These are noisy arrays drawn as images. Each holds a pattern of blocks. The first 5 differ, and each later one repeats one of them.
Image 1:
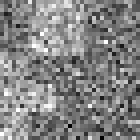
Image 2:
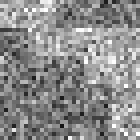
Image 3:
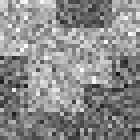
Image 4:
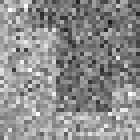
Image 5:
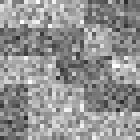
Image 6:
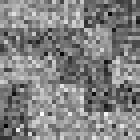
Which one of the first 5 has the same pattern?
5
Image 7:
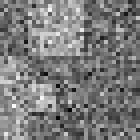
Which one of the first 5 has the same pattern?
1
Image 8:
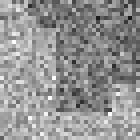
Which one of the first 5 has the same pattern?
4
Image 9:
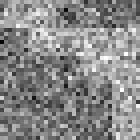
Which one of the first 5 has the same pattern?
2
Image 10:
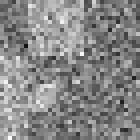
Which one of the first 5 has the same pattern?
1
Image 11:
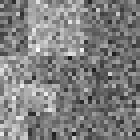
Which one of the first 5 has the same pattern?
1
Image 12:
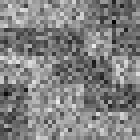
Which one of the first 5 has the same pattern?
5
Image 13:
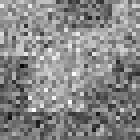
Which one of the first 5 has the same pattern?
3
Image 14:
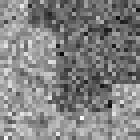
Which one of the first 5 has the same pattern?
4
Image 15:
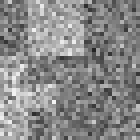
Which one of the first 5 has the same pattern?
1
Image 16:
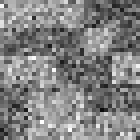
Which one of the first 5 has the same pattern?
5
